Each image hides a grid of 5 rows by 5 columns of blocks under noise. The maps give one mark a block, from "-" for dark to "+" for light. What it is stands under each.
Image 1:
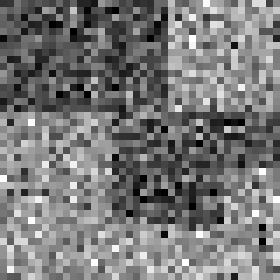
- - - + +
- - - + +
+ + - - -
+ + - - +
+ + + + +
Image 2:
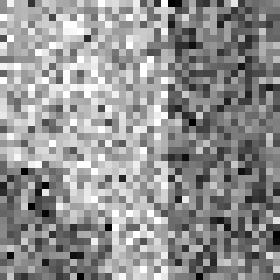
+ + + - -
+ + + - -
+ + + - -
- + + - -
- - + - -
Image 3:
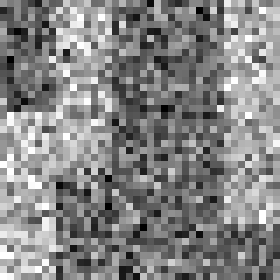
- + - - +
- + - - +
+ + - - +
+ - - - +
+ - - - -
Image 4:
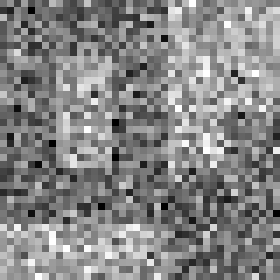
- - - + +
- + - + +
- + - + -
- - - - -
+ + + - -
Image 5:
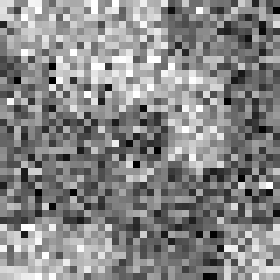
+ + + - -
- + + + -
- - - + -
- - - - -
+ + - - +
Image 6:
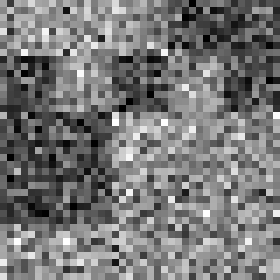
+ + + - -
- + - + -
- - + + +
- - + + +
+ + + + +
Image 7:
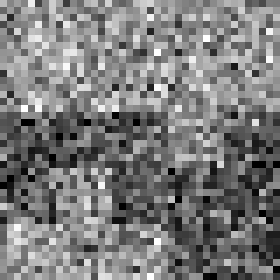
+ + + + +
+ + + + +
- - - + -
- + - - -
+ + + - -
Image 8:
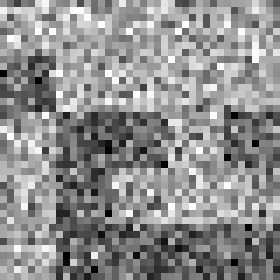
+ + + + +
- + + + +
+ - - + -
+ - + + +
+ - - - -
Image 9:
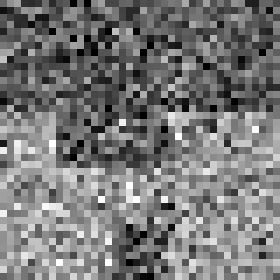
- - - - -
- - - - -
+ - - + +
+ + + + +
+ + - + +
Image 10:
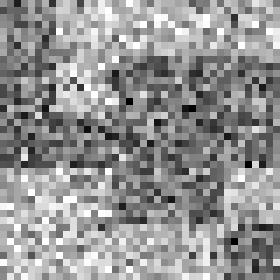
- + + + +
- + - - -
- - - - -
+ + - - +
+ + + + -
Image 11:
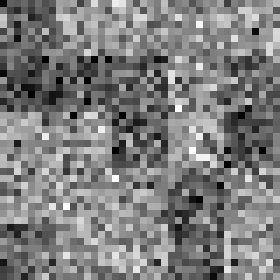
- + + + +
- - - + -
+ + - + -
+ + + - +
- + + - +
